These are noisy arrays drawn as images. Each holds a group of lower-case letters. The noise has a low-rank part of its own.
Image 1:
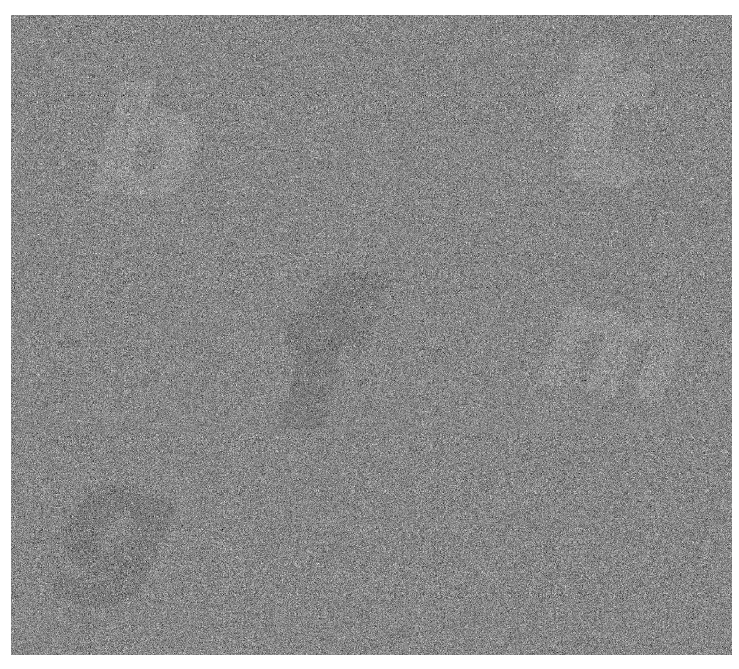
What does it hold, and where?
top left: light b; top right: light t; centre: dark f; middle right: light m; bottom left: dark g
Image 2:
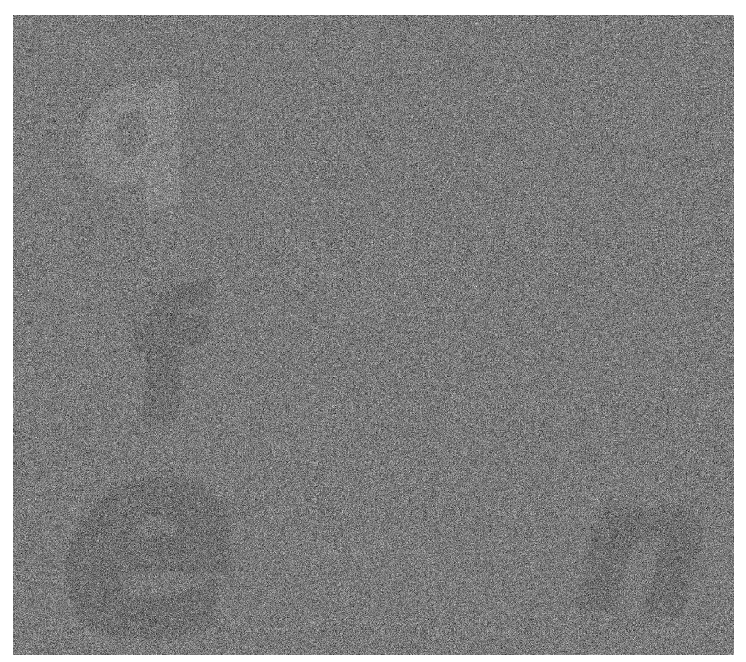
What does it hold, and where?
top left: light q; middle left: dark f; bottom left: dark e; bottom right: dark n
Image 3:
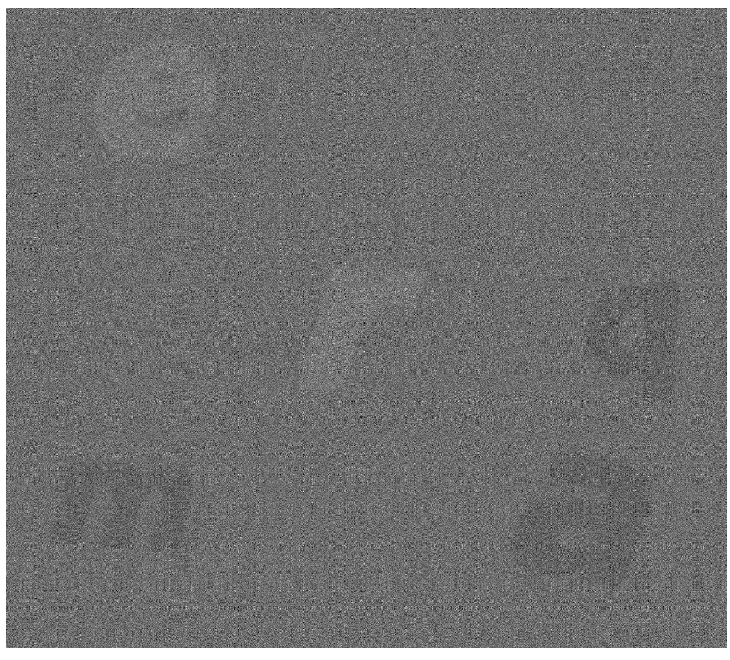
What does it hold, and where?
top left: light e; centre: light r; middle right: dark q; bottom left: dark m; bottom right: dark a
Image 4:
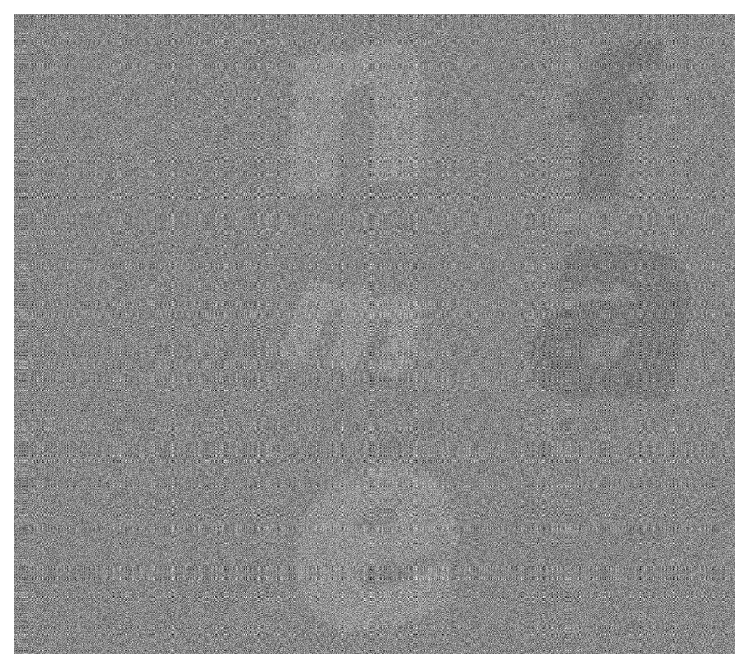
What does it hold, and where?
top middle: light n; top right: dark f; centre: light m; middle right: dark a; bottom middle: light e
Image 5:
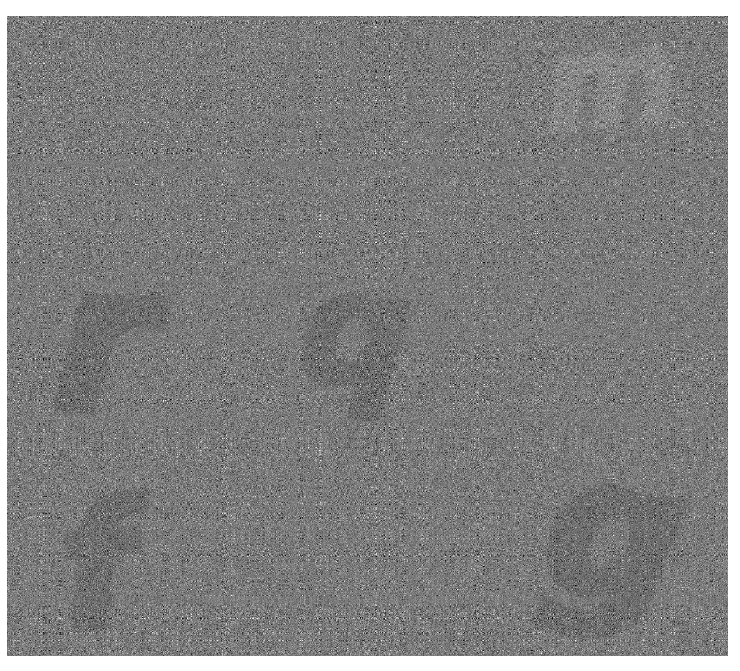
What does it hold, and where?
top right: light m; middle left: dark r; centre: dark q; bottom left: dark f; bottom right: dark g
